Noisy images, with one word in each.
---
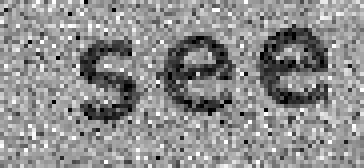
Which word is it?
see
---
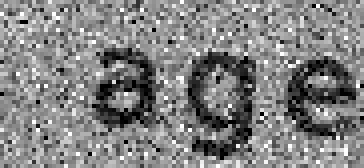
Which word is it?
age
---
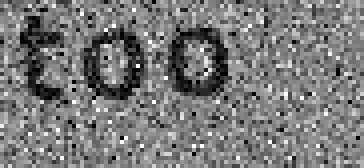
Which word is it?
too
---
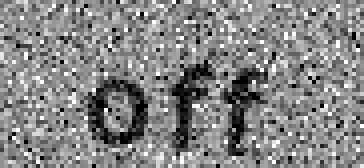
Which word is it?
off
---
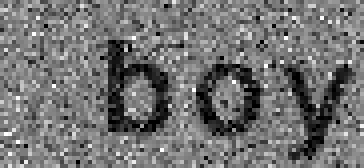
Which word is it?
boy
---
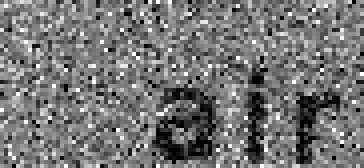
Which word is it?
air
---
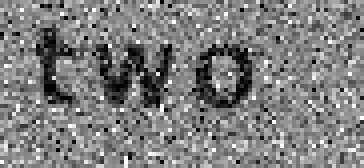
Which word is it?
two
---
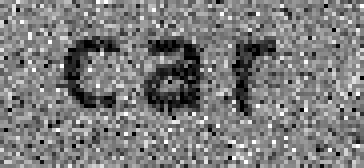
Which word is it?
car
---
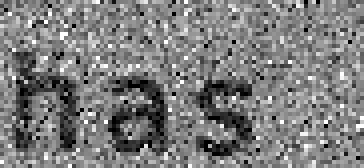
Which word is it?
has
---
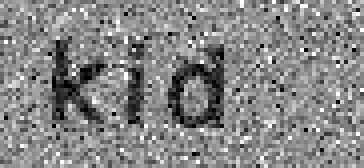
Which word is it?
kid
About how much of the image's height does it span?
half
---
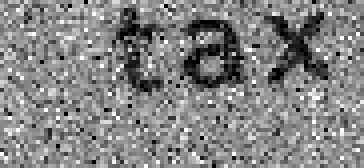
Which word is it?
tax
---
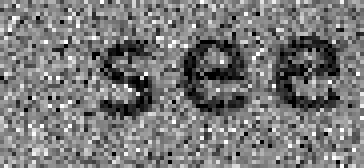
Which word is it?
see
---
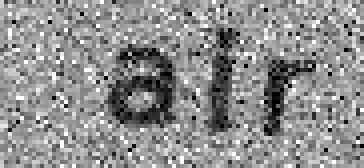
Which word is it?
air
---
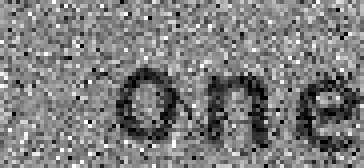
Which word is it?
one
